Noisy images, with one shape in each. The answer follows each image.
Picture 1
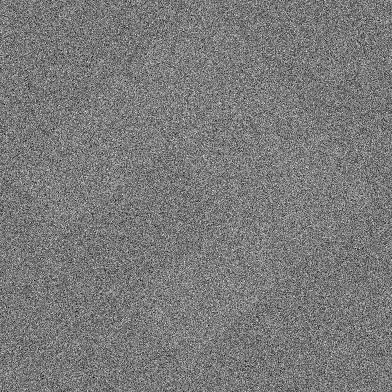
light square with a notch
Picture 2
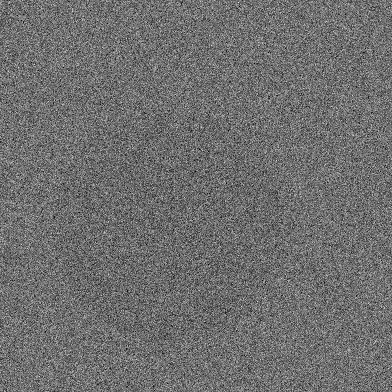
dark disc
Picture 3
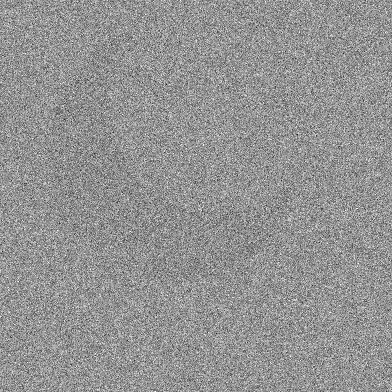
dark crescent
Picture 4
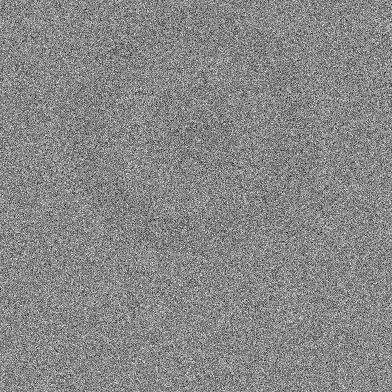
dark bullseye
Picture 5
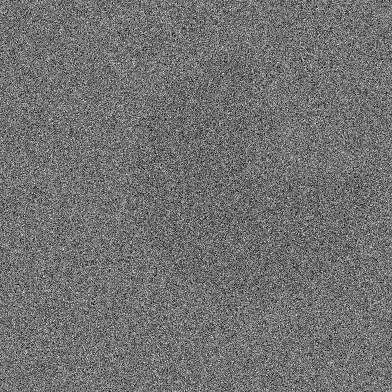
dark disc with a wedge cut out
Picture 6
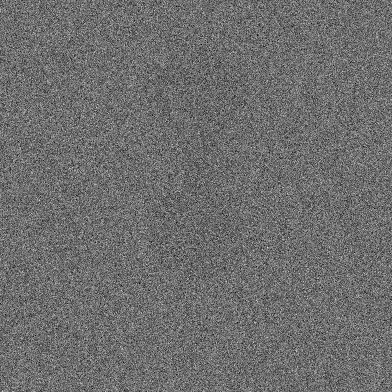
dark dumbbell
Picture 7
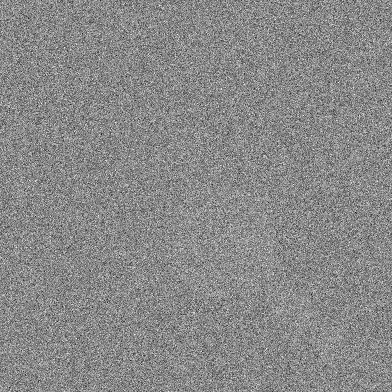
light lollipop
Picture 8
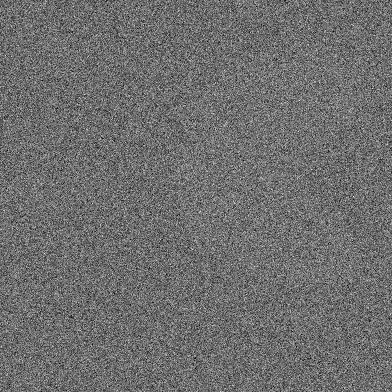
light disc with a wedge cut out
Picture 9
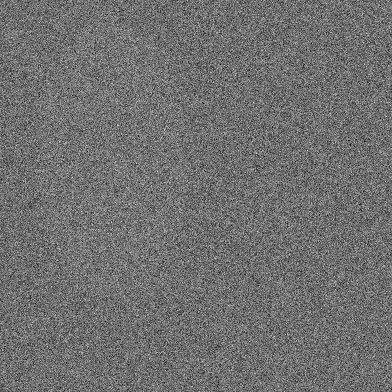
light ellipse
